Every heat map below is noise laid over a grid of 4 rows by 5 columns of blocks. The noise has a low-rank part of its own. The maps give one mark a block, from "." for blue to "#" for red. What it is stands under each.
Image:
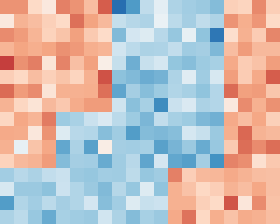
# # . . #
# # . . #
# . . . #
. . . # #
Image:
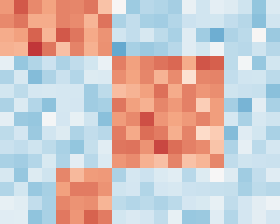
# # . . .
. . # # .
. . # # .
. # . . .
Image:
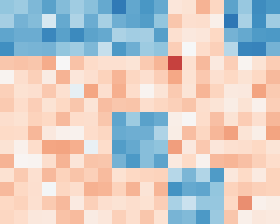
. . . # .
# # # # #
# # . # #
# # # . #
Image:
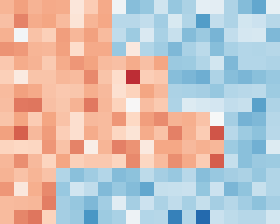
# # . . .
# # # . .
# # # # .
# . . . .
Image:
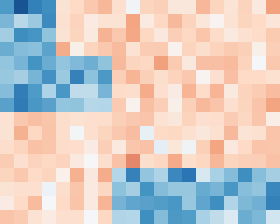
. # # # #
. . # # #
# # # # #
# # . . .
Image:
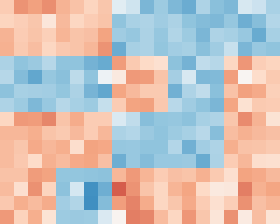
# # . . .
. . # . #
# # . . #
# . # # #
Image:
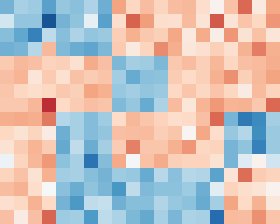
. . # # #
# # . # #
# . # # .
# . . . #
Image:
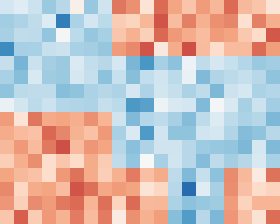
. . # # #
. . . . .
# # . . .
# # # . #
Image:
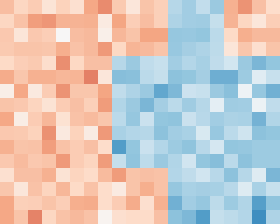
# # # . #
# # . . .
# # . . .
# # # . .
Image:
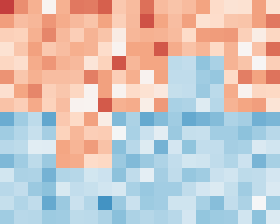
# # # # #
# # # . #
. # . . .
. . . . .
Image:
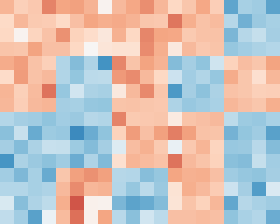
# # # # .
# . # . #
. . # # .
. # . # .
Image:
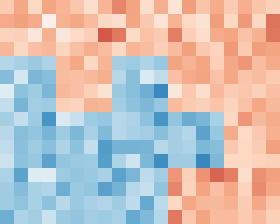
# # # # #
. # . # #
. . . . #
. . . # #
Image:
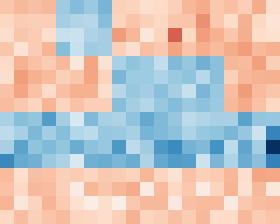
# . # # #
# # . . #
. . . . .
# # # # #
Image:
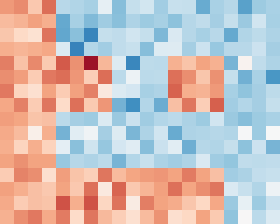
# . . . .
# # . # .
# . . . .
# # # # .
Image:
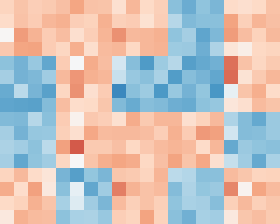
# # # . #
. # . . #
. # # # .
# . # . #
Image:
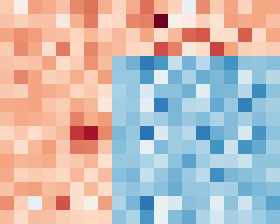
# # # # #
# # . . .
# # . . .
# # . . .
